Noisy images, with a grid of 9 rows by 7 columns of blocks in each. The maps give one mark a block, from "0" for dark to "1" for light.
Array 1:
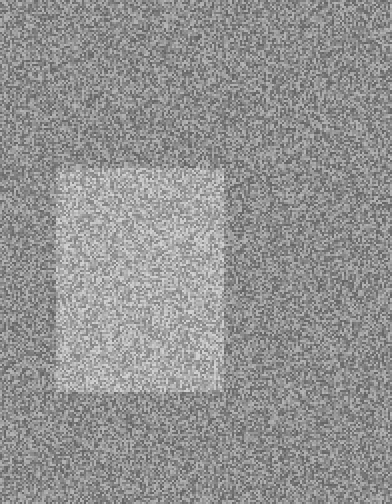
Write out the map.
0 0 0 0 0 0 0
0 0 0 0 0 0 0
0 0 0 0 0 0 0
0 1 1 1 0 0 0
0 1 1 1 0 0 0
0 1 1 1 0 0 0
0 1 1 1 0 0 0
0 0 0 0 0 0 0
0 0 0 0 0 0 0
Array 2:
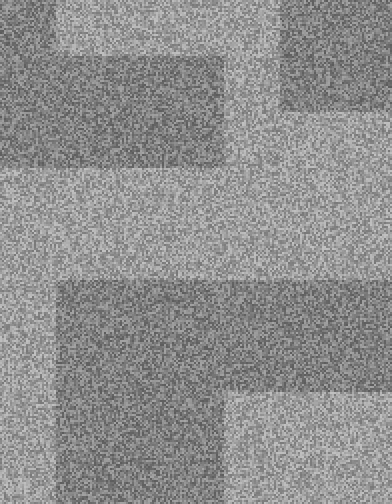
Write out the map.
0 1 1 1 1 0 0
0 0 0 0 1 0 0
0 0 0 0 1 1 1
1 1 1 1 1 1 1
1 1 1 1 1 1 1
1 0 0 0 0 0 0
1 0 0 0 0 0 0
1 0 0 0 1 1 1
1 0 0 0 1 1 1
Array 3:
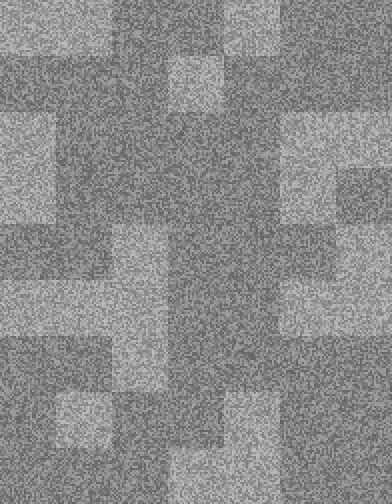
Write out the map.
1 1 0 0 1 0 0
0 0 0 1 0 0 0
1 0 0 0 0 1 1
1 0 0 0 0 1 0
0 0 1 0 0 0 1
1 1 1 0 0 1 1
0 0 1 0 0 0 0
0 1 0 0 1 0 0
0 0 0 1 1 0 0
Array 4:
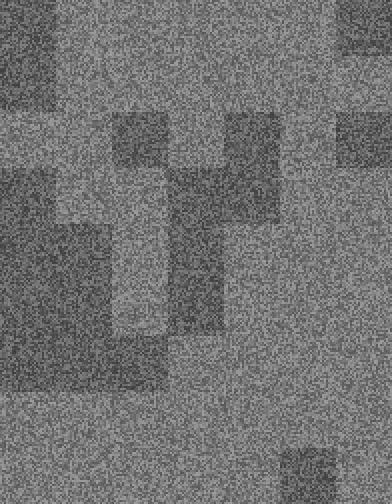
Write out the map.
0 1 1 1 1 1 0
0 1 1 1 1 1 1
1 1 0 1 0 1 0
0 1 1 0 0 1 1
0 0 1 0 1 1 1
0 0 1 0 1 1 1
0 0 0 1 1 1 1
1 1 1 1 1 1 1
1 1 1 1 1 0 1
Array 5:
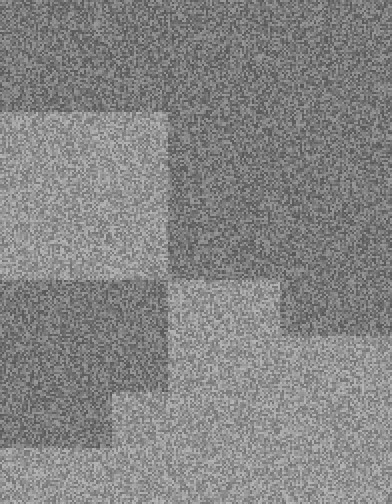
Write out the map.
0 0 0 0 0 0 0
0 0 0 0 0 0 0
1 1 1 0 0 0 0
1 1 1 0 0 0 0
1 1 1 0 0 0 0
0 0 0 1 1 0 0
0 0 0 1 1 1 1
0 0 1 1 1 1 1
1 1 1 1 1 1 1
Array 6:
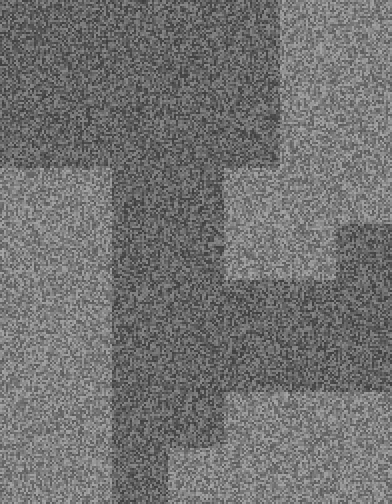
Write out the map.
0 0 0 0 0 1 1
0 0 0 0 0 1 1
0 0 0 0 0 1 1
1 1 0 0 1 1 1
1 1 0 0 1 1 0
1 1 0 0 0 0 0
1 1 0 0 0 0 0
1 1 0 0 1 1 1
1 1 0 1 1 1 1
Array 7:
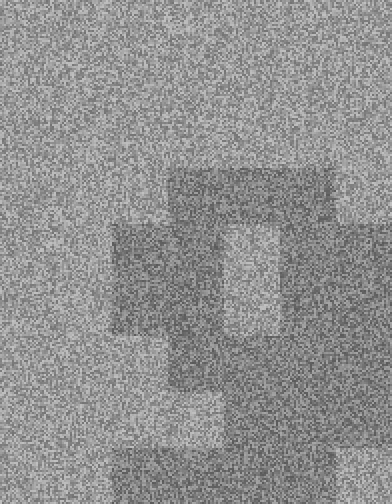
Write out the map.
1 1 1 1 1 1 1
1 1 1 1 1 1 1
1 1 1 1 1 1 1
1 1 1 0 0 0 1
1 1 0 0 1 0 0
1 1 0 0 1 0 0
1 1 1 0 0 0 0
1 1 1 1 0 0 0
1 1 0 0 0 0 1
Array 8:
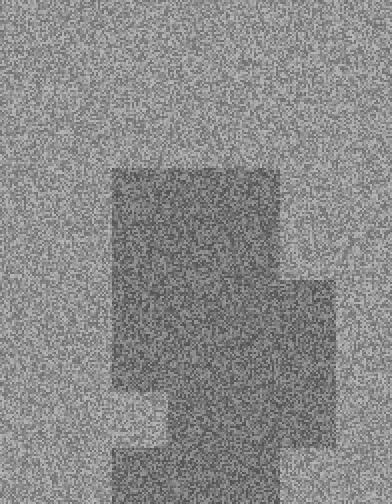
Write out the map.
1 1 1 1 1 1 1
1 1 1 1 1 1 1
1 1 1 1 1 1 1
1 1 0 0 0 1 1
1 1 0 0 0 1 1
1 1 0 0 0 0 1
1 1 0 0 0 0 1
1 1 1 0 0 0 1
1 1 0 0 0 1 1
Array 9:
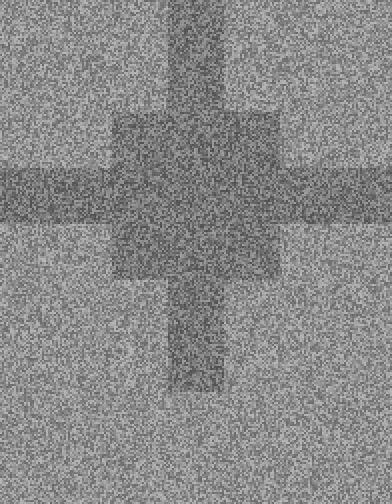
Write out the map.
1 1 1 0 1 1 1
1 1 1 0 1 1 1
1 1 0 0 0 1 1
0 0 0 0 0 0 0
1 1 0 0 0 1 1
1 1 1 0 1 1 1
1 1 1 0 1 1 1
1 1 1 1 1 1 1
1 1 1 1 1 1 1
